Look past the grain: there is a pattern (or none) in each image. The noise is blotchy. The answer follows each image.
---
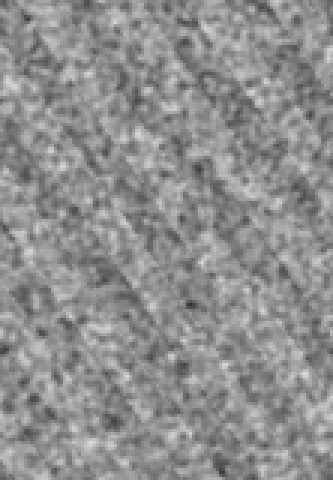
diagonal stripes
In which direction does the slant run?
top left to bottom right
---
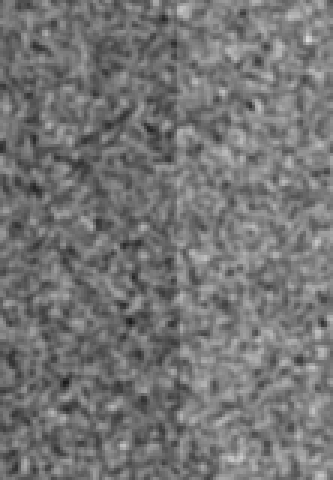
a sharp edge
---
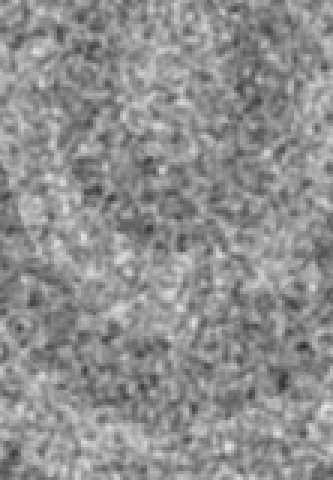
rings round one point
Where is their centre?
top middle
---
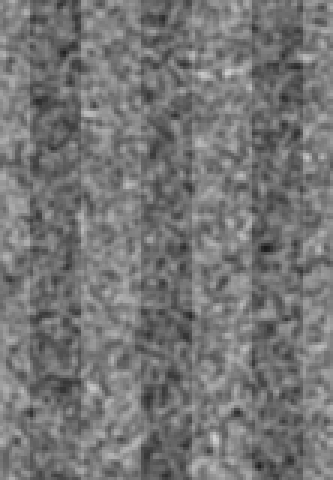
vertical stripes
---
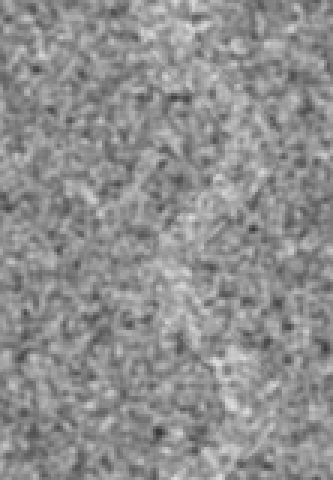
a wavy band
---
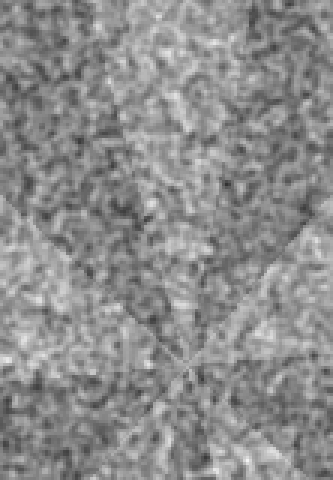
spokes from one point
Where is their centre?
bottom middle
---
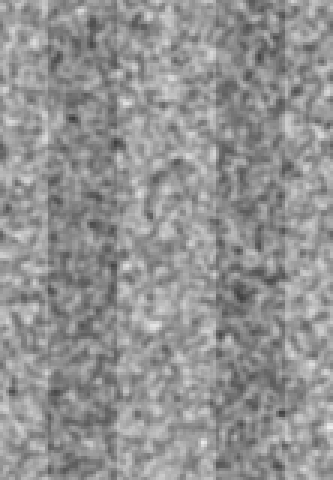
vertical stripes
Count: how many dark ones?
2
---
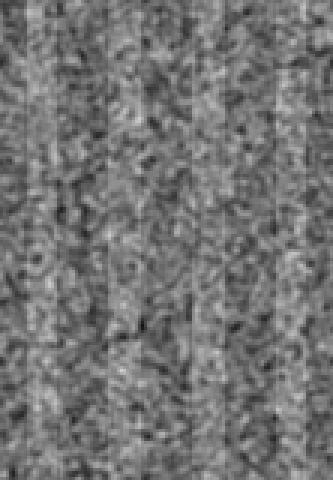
vertical stripes
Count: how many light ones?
4
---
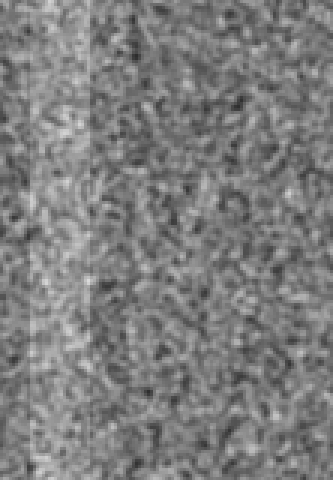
one vertical stripe
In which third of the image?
left
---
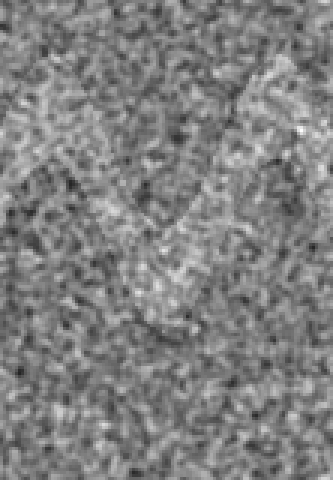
a wavy band
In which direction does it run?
left to right
